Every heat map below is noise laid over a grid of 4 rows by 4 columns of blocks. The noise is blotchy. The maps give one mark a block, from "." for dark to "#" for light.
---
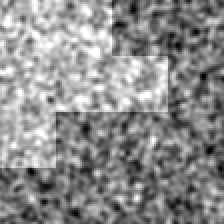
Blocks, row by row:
# # . .
# # # .
# . . .
. . . .
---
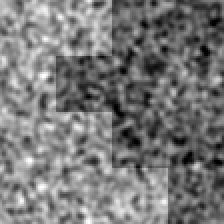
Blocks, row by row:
# # . .
# . . .
# # . .
# # # .
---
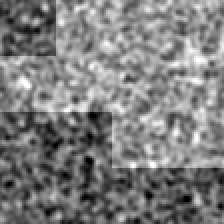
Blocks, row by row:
. # # #
# # # #
. . # #
. . . .
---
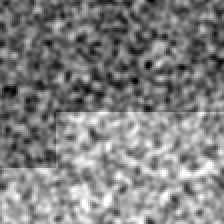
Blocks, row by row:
. . . .
. . . .
. # # #
# # # #
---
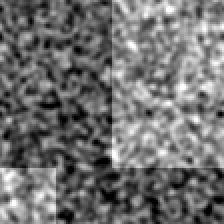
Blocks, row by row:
. . # #
. . # #
. . # #
# . . .
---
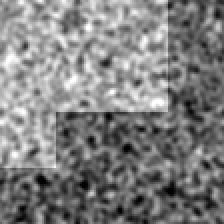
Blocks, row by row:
# # # .
# # # .
# . . .
. . . .
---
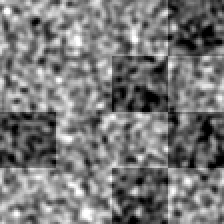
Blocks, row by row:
# # # .
# # . #
. # # .
# # . #
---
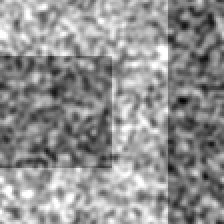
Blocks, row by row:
# # # .
. . # .
. . # .
# # # .
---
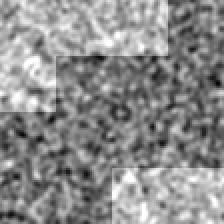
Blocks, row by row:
# # # .
# . . .
. . . .
. . # #
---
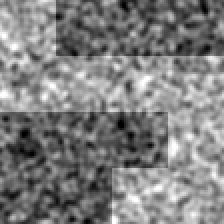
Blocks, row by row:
# . . .
# # # #
. . . #
. . # #
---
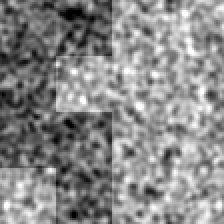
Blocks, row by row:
. . # #
. # # #
. . # #
# . # #
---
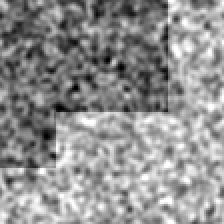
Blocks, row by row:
. . . #
. . . #
. # # #
# # # #
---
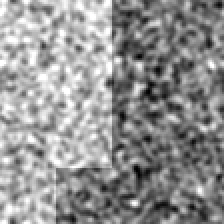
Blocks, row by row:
# # . .
# # . .
# # . .
# . . .
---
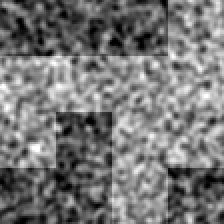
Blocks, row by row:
. . . #
# # # #
# . # #
. . # .
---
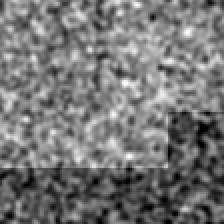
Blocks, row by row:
# # # #
# # # #
# # # .
. . . .
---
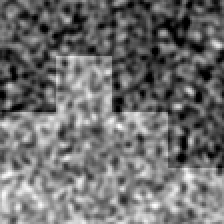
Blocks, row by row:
. . . .
. # . .
# # # .
# # # #
